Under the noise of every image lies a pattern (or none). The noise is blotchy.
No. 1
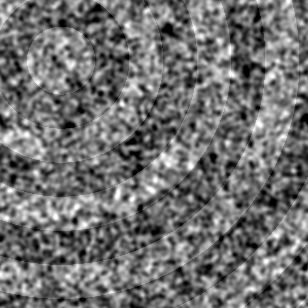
rings round one point
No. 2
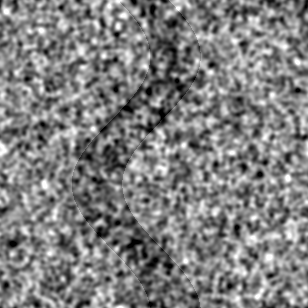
a wavy band
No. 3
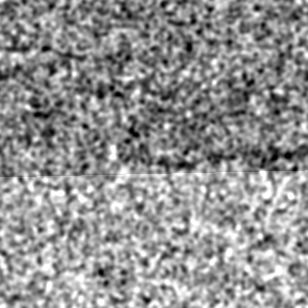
a sharp edge
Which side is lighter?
bottom
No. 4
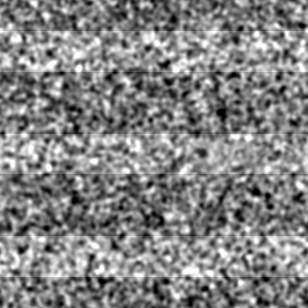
horizontal stripes
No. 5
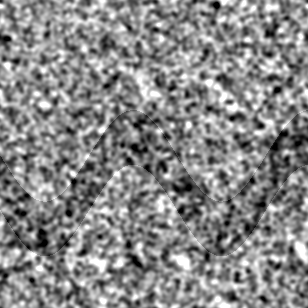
a wavy band
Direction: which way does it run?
left to right
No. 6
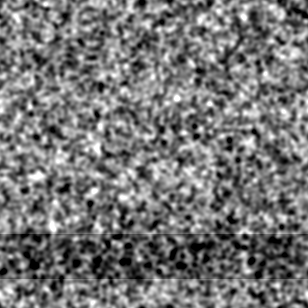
one horizontal stripe
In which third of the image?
bottom
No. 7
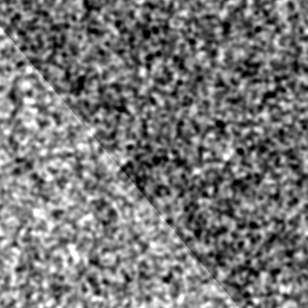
a sharp edge
